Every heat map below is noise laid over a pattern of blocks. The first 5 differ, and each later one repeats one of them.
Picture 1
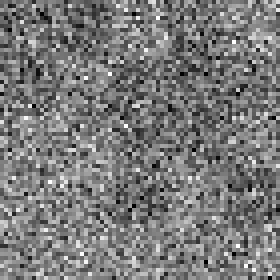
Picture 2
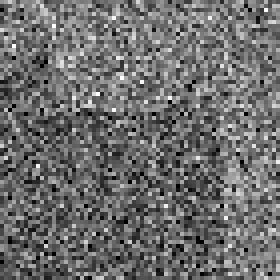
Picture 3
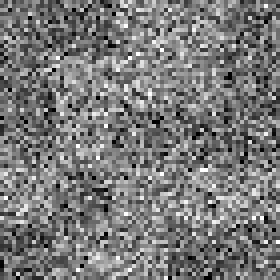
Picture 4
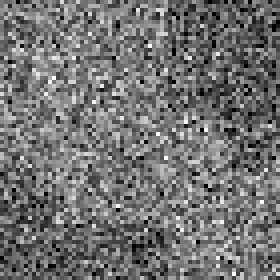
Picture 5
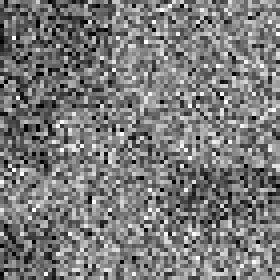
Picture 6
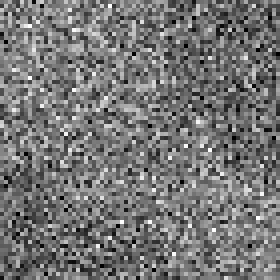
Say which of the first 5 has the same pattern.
4
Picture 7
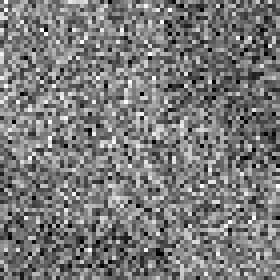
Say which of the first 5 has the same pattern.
4
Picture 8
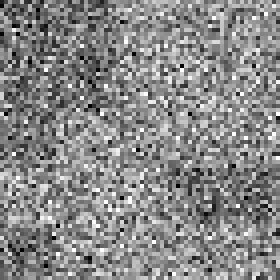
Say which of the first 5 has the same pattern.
5
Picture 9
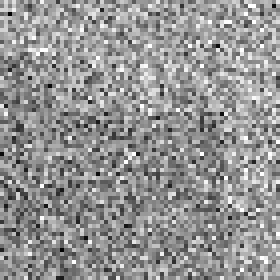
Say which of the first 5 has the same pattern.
2
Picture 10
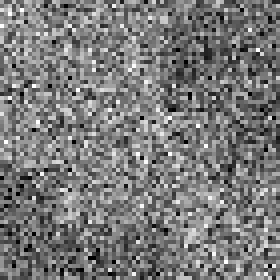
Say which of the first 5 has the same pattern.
4
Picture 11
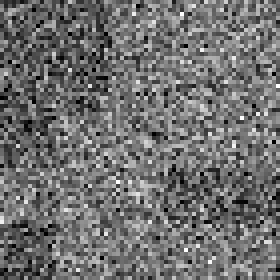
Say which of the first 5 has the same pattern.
5
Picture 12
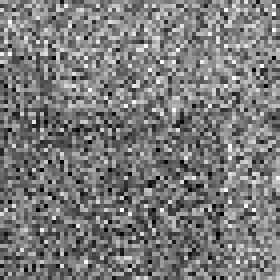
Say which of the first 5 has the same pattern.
2
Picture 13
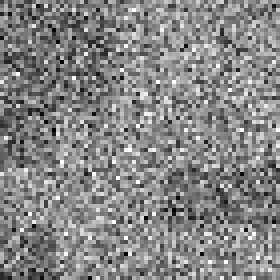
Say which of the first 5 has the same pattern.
5
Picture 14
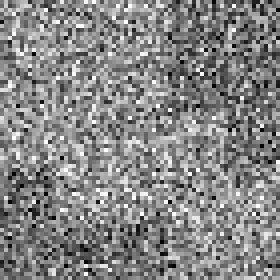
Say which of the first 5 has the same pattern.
4
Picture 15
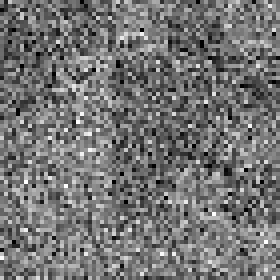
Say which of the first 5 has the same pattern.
1
